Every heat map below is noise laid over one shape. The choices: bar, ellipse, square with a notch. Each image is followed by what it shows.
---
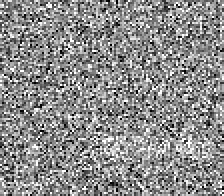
bar
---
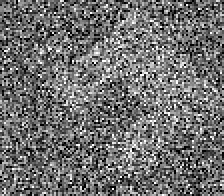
square with a notch
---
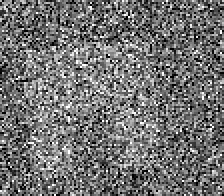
square with a notch
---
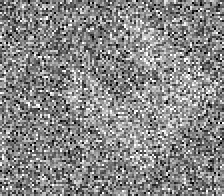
square with a notch
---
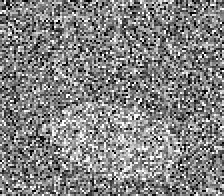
ellipse
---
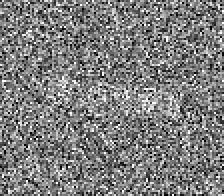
bar
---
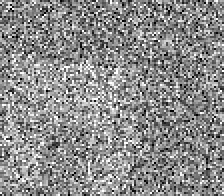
square with a notch
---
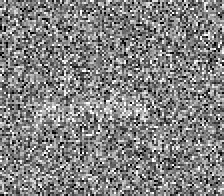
bar
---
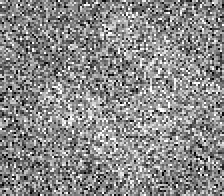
square with a notch
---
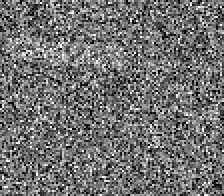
bar
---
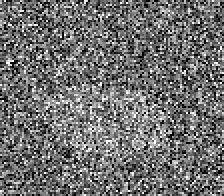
ellipse
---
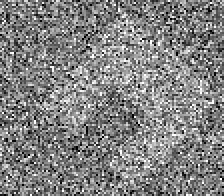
square with a notch
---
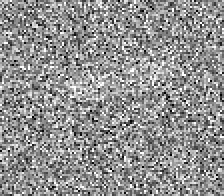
bar
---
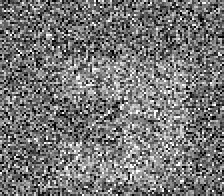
square with a notch
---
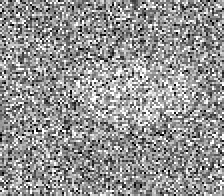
ellipse
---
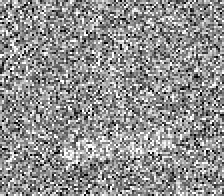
bar
